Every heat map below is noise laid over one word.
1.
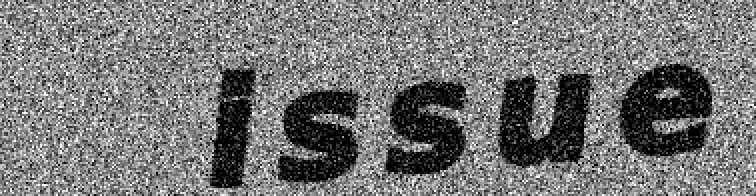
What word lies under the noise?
issue
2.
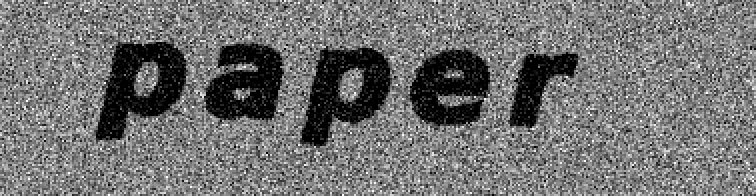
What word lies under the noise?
paper
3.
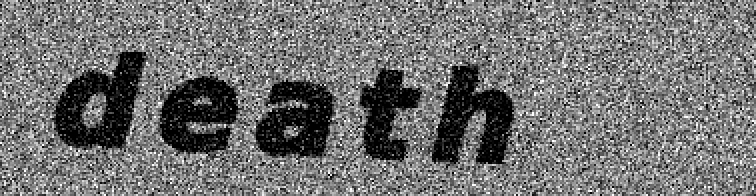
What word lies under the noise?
death
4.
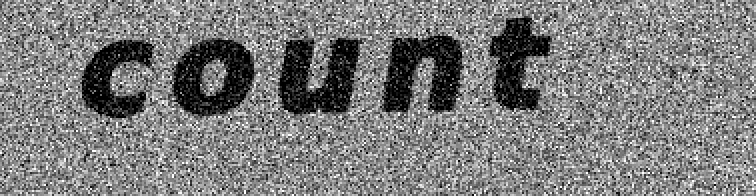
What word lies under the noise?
count
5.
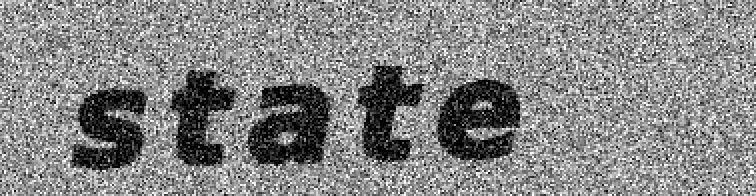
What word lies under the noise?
state
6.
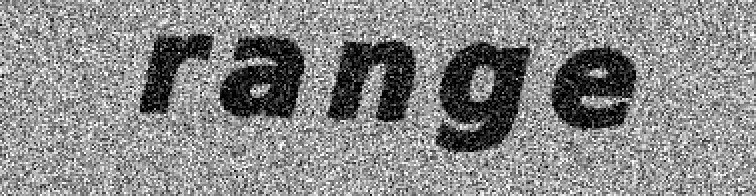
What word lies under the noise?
range
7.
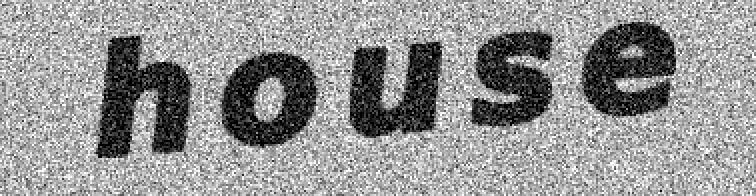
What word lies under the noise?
house
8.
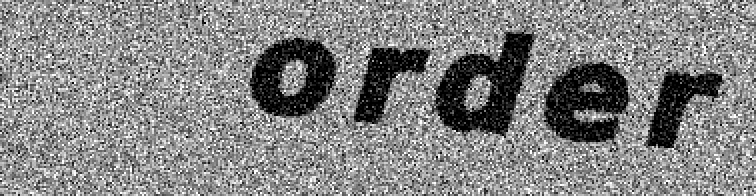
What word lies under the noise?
order
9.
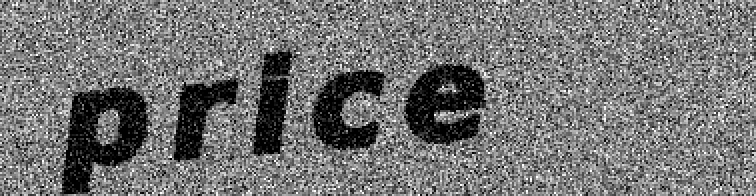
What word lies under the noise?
price
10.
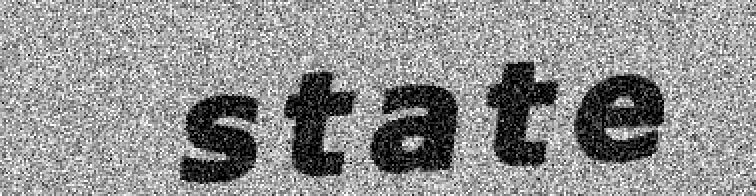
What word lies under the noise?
state
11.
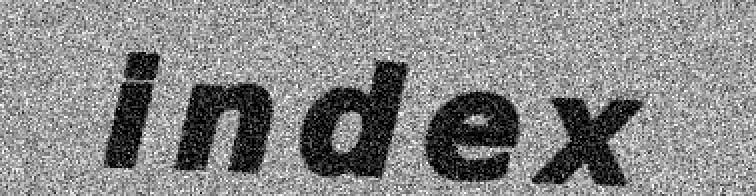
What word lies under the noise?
index
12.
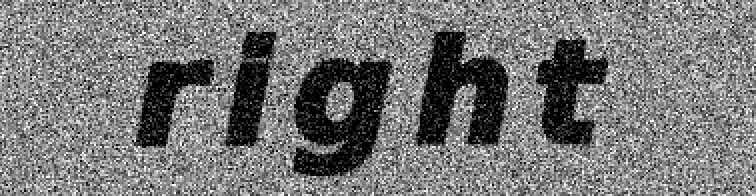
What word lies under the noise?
right
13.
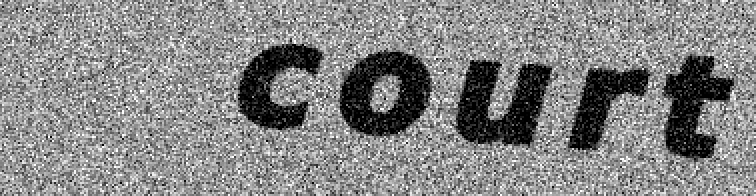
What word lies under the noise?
court
